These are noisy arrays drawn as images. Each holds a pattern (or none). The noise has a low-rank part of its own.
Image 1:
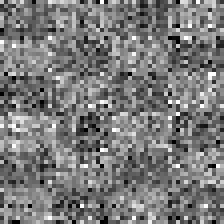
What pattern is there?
a checkerboard
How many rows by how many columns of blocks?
6 by 4
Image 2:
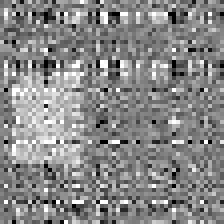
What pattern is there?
one block
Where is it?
middle left
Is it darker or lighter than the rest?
lighter
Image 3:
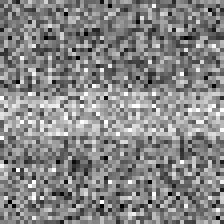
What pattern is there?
one band of rows
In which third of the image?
middle
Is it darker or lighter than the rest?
lighter
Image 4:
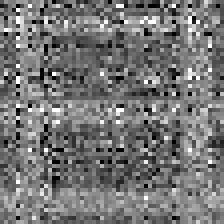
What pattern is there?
bands of rows crossing bands of columns
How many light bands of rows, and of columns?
3 and 2
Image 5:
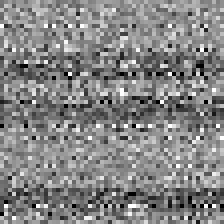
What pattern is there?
bands of rows
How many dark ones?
3
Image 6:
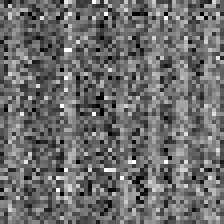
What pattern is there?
bands of columns
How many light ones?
6
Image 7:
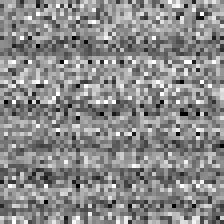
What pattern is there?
bands of rows
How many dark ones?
5
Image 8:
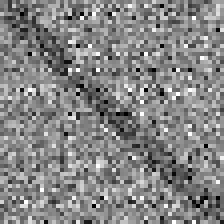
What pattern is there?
a diagonal band
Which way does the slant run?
top left to bottom right
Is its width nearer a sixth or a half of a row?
a sixth
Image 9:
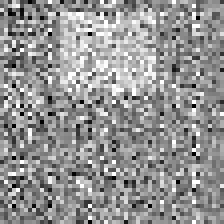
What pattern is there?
one block
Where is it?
top middle
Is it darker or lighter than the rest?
lighter
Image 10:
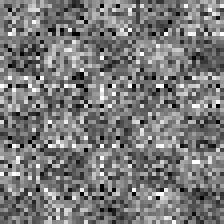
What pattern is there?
a checkerboard
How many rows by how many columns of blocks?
6 by 5
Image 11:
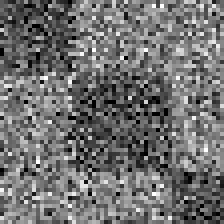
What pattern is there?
blocks along the diagonal
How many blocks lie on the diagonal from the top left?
3
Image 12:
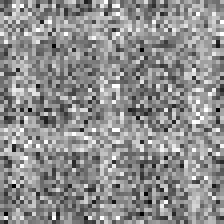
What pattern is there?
bands of rows crossing bands of columns
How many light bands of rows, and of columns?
2 and 3
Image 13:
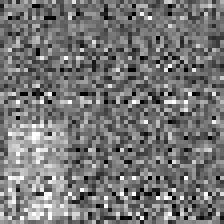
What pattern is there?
one block
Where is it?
bottom left
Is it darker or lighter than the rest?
lighter
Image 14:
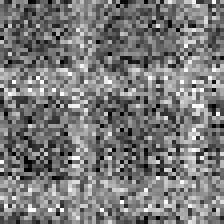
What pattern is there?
bands of rows crossing bands of columns
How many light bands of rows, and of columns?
2 and 2
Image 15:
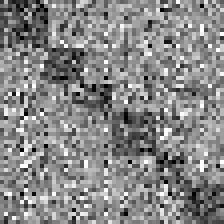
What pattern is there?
blocks along the diagonal
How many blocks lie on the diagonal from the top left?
6
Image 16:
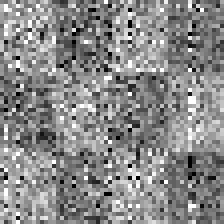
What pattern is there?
a checkerboard
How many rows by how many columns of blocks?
3 by 4
